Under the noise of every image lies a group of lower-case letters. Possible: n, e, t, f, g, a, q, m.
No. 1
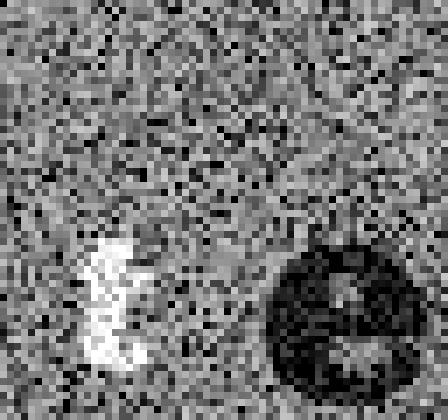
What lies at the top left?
nothing
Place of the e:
bottom right
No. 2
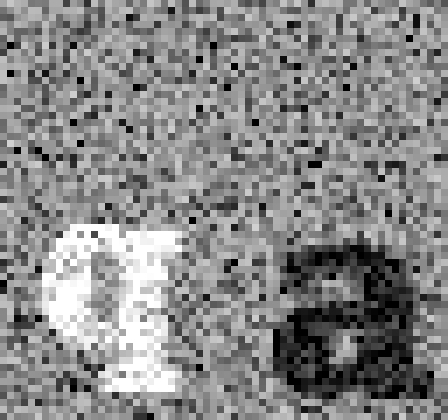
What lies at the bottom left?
q
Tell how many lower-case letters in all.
2
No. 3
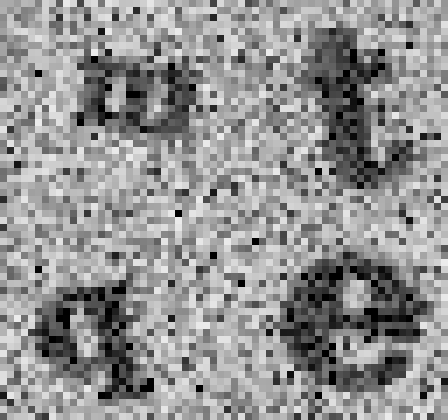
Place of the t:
top right
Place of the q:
bottom left
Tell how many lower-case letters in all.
4
